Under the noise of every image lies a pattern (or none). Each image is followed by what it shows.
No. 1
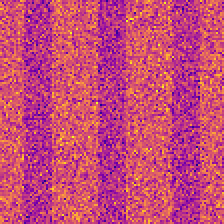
vertical stripes
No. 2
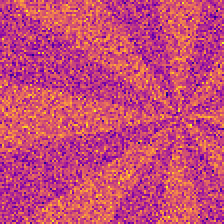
spokes from one point
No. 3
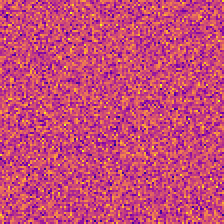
only noise
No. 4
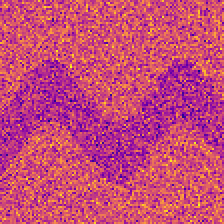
a wavy band
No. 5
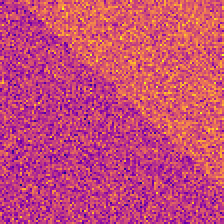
a sharp edge
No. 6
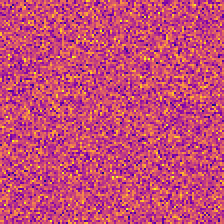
only noise
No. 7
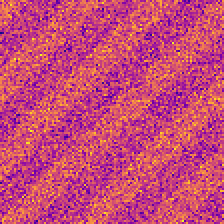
diagonal stripes
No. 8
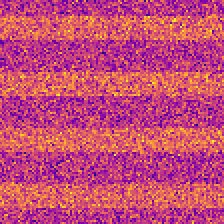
horizontal stripes
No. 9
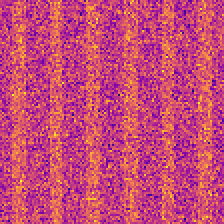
vertical stripes
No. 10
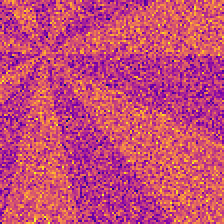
spokes from one point
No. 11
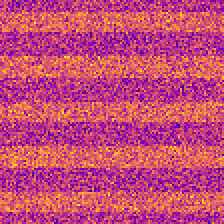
horizontal stripes
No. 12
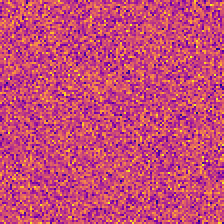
only noise
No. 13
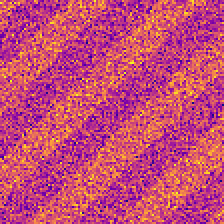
diagonal stripes
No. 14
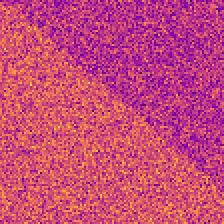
a sharp edge
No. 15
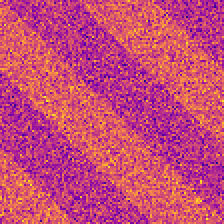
diagonal stripes
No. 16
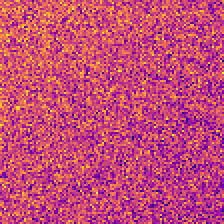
a smooth slope
